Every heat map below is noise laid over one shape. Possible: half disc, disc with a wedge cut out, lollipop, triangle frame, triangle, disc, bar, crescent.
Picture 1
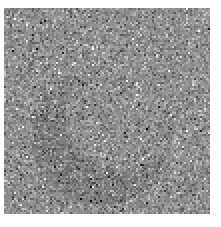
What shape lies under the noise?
crescent
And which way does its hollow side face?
up and right
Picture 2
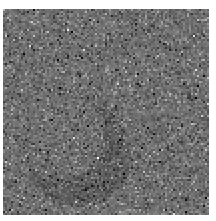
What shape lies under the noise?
crescent
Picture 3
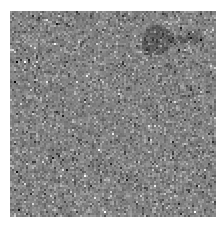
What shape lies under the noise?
lollipop
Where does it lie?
top right
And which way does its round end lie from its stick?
left
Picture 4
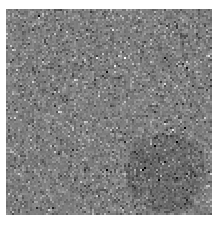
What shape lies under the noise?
disc
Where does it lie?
bottom right
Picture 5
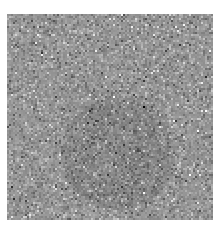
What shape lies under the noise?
disc
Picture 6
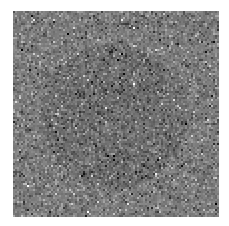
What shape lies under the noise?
disc
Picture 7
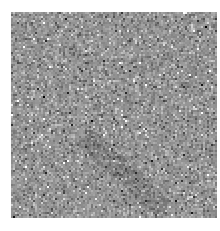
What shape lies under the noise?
bar
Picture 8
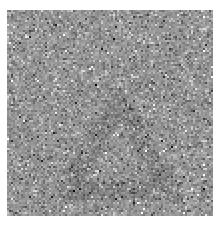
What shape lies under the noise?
triangle frame
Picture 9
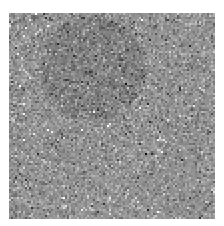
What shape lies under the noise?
disc
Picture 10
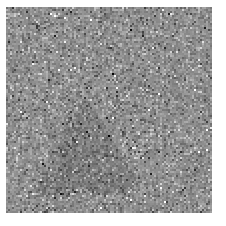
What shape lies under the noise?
triangle
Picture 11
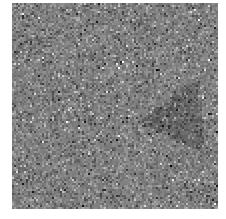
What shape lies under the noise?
triangle
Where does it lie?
middle right
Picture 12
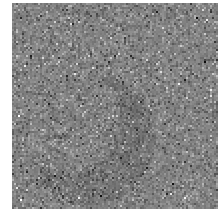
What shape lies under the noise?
crescent
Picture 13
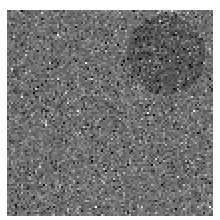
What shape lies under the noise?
disc
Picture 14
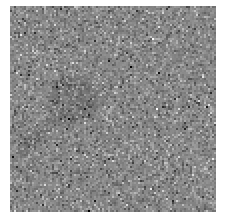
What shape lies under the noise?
lollipop
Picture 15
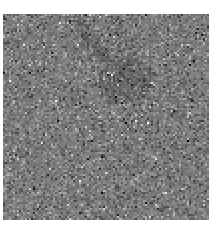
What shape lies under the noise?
lollipop
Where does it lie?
top middle
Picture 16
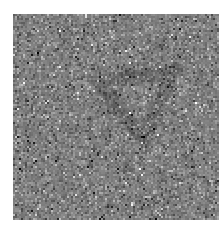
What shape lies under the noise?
triangle frame
